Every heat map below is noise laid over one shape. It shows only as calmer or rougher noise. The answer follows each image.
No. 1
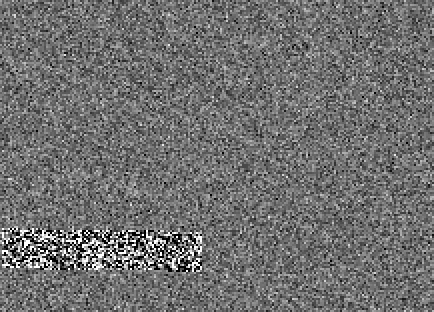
rough bar
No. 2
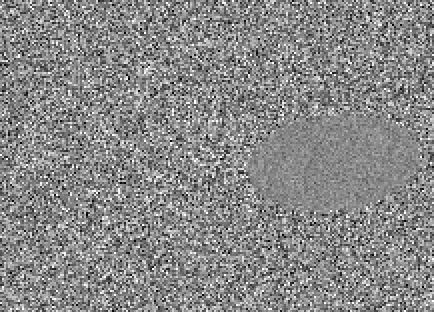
calm ellipse, middle right
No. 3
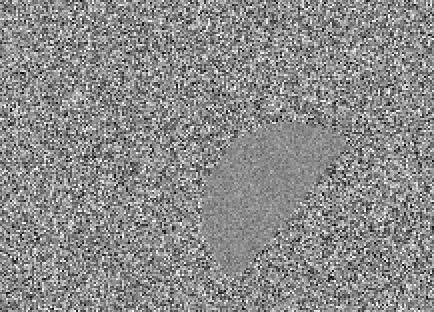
calm half disc
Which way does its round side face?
up and left
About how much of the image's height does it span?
half
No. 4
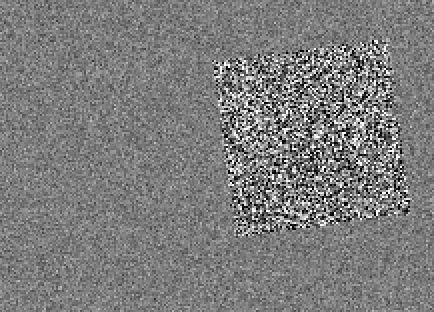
rough square
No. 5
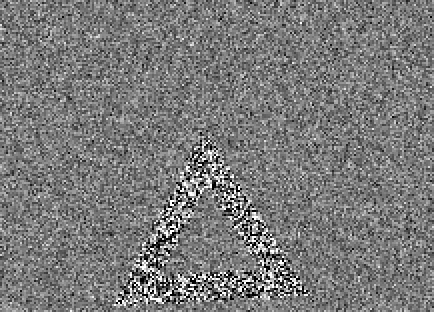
rough triangle frame
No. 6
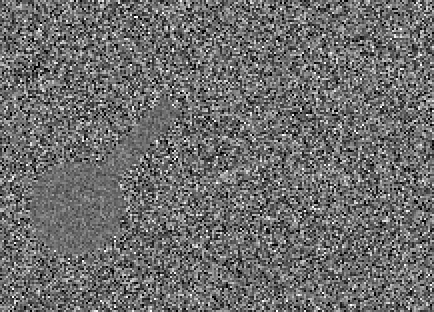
calm lollipop
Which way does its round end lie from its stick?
down and left
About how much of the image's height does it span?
half
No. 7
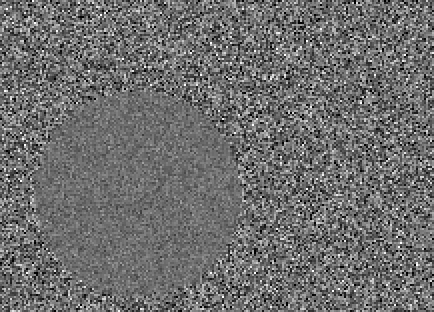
calm disc
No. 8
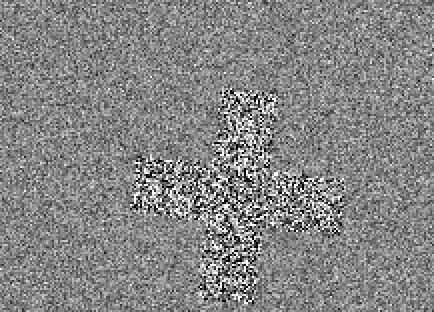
rough cross
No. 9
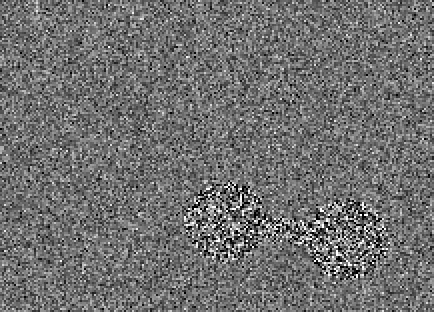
rough dumbbell
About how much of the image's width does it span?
half
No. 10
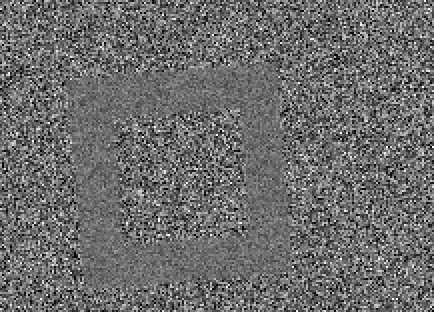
calm square frame
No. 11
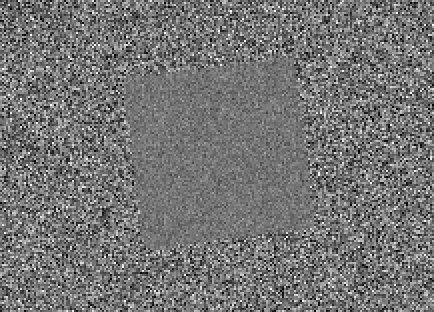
calm square
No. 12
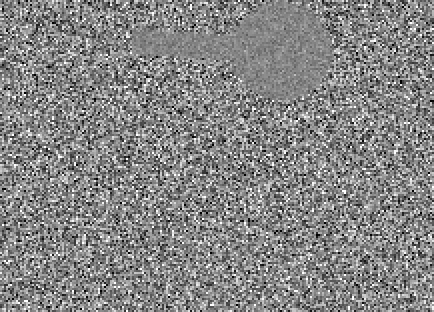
calm lollipop
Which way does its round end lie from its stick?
right
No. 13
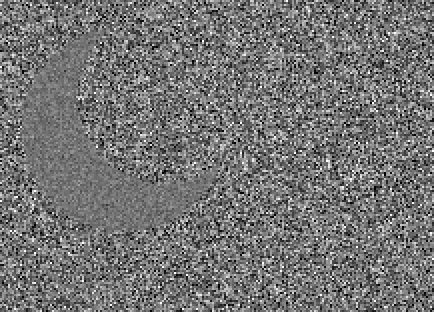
calm crescent
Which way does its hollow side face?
up and right
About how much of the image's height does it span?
two thirds
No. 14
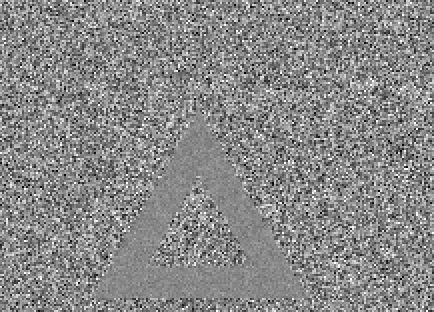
calm triangle frame
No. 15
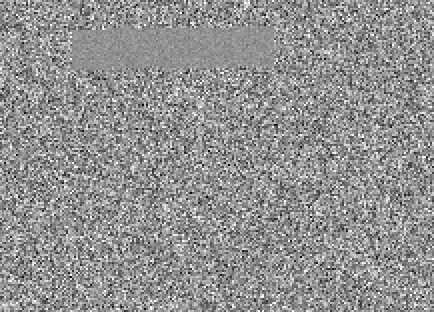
calm bar
